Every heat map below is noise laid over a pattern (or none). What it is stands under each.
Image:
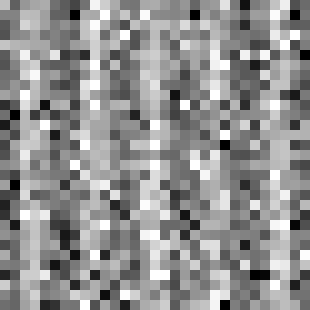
vertical stripes
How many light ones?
5
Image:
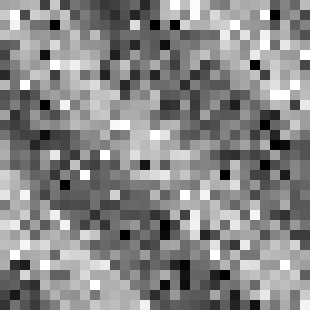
diagonal stripes
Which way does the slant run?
top left to bottom right
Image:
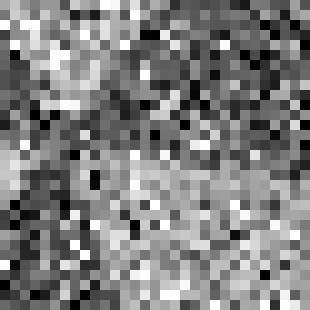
spokes from one point
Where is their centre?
middle left
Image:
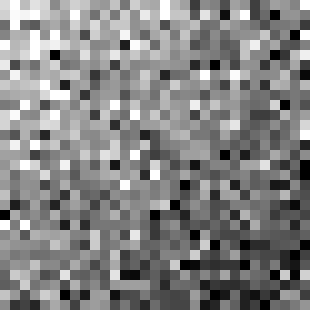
a smooth slope
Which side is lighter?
top left
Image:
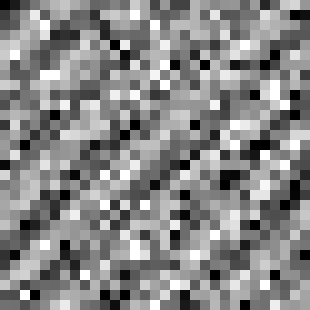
diagonal stripes
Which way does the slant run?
bottom left to top right
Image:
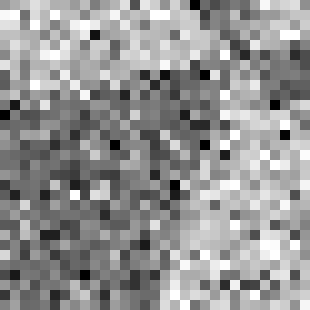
spokes from one point
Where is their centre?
top right
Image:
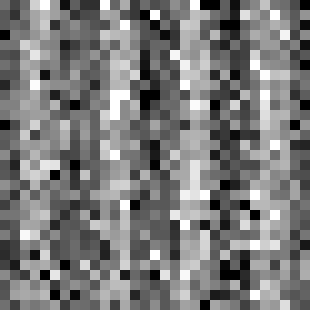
vertical stripes
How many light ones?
4
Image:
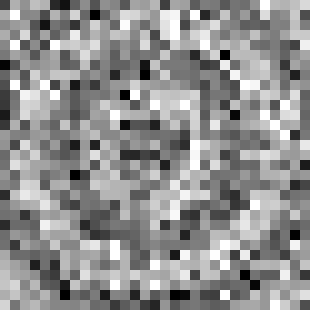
rings round one point
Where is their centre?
centre
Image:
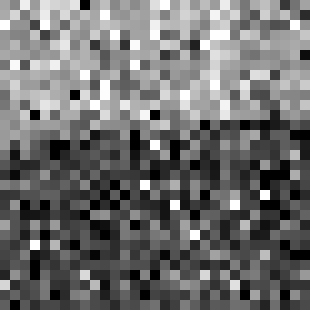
a sharp edge
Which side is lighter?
top
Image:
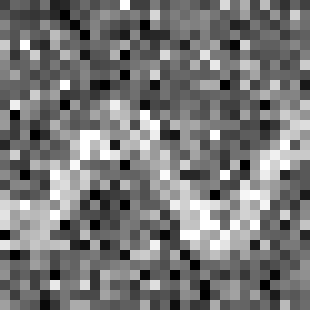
a wavy band
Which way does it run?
left to right
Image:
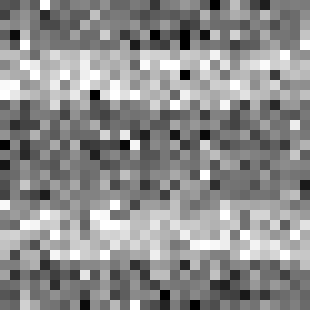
horizontal stripes
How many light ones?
2
